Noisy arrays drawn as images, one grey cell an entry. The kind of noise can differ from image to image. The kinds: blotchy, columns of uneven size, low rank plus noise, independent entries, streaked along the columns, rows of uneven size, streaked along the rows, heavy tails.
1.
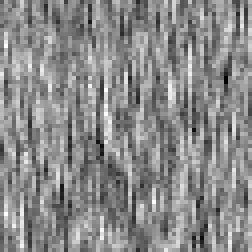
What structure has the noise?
streaked along the columns
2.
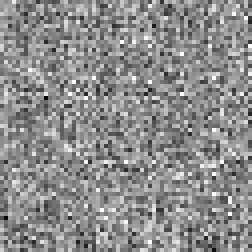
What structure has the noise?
low rank plus noise
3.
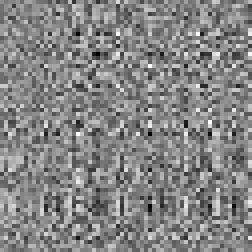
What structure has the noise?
low rank plus noise
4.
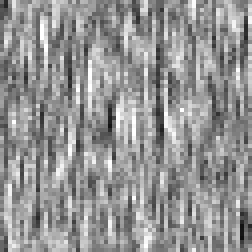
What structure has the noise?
streaked along the columns
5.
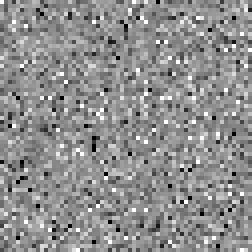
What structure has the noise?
heavy tails
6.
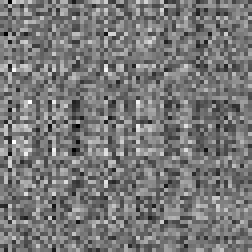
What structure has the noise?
low rank plus noise
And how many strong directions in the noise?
one
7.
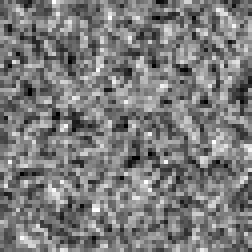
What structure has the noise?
blotchy
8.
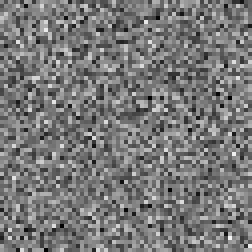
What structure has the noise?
independent entries
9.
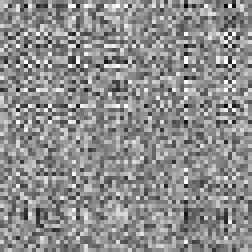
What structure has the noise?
low rank plus noise
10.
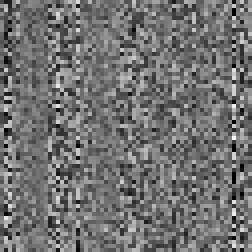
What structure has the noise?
columns of uneven size
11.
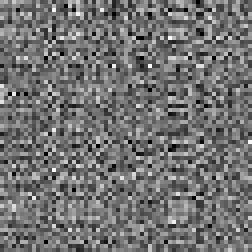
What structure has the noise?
low rank plus noise
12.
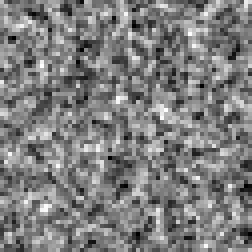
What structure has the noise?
blotchy
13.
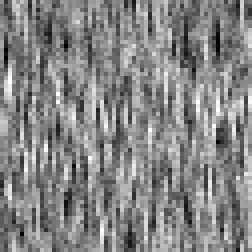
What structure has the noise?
streaked along the columns
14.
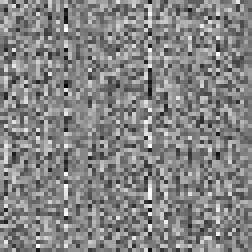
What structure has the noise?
columns of uneven size
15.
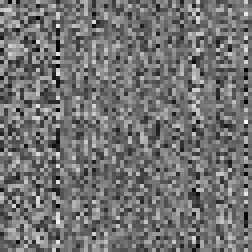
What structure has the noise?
columns of uneven size
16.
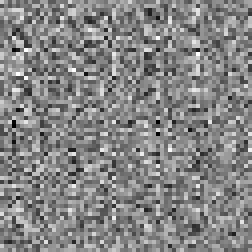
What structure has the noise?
low rank plus noise
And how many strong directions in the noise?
three or four
